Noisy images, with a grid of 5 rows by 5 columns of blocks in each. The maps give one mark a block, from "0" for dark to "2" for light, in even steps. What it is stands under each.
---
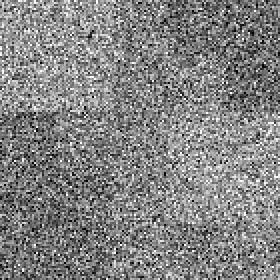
2 2 1 0 0
2 2 1 1 0
0 1 1 2 2
0 0 1 2 2
0 0 1 1 1
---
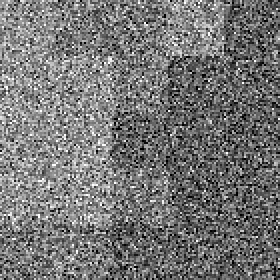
2 1 1 2 0
2 2 1 0 0
2 2 0 0 0
2 2 1 0 0
1 1 0 0 0
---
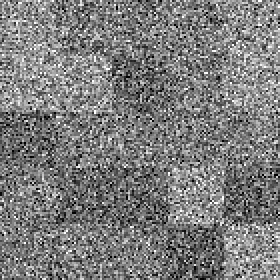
2 1 1 1 2
2 2 0 1 2
0 1 1 1 1
1 0 0 2 0
1 1 1 0 2
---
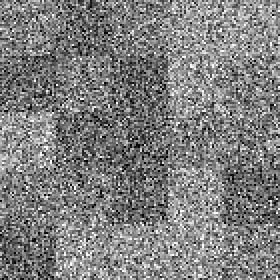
1 0 1 2 2
0 1 0 2 1
2 0 0 1 1
1 1 0 2 0
0 2 2 2 1
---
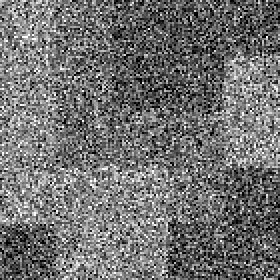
2 1 0 0 0
2 1 0 0 2
2 1 1 1 2
2 2 2 1 0
0 2 2 0 0
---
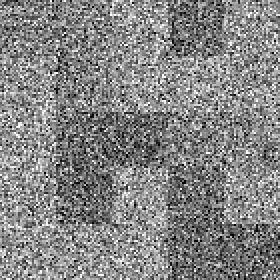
1 1 2 0 2
2 1 2 2 2
2 0 0 1 1
2 0 2 0 2
2 2 2 0 0
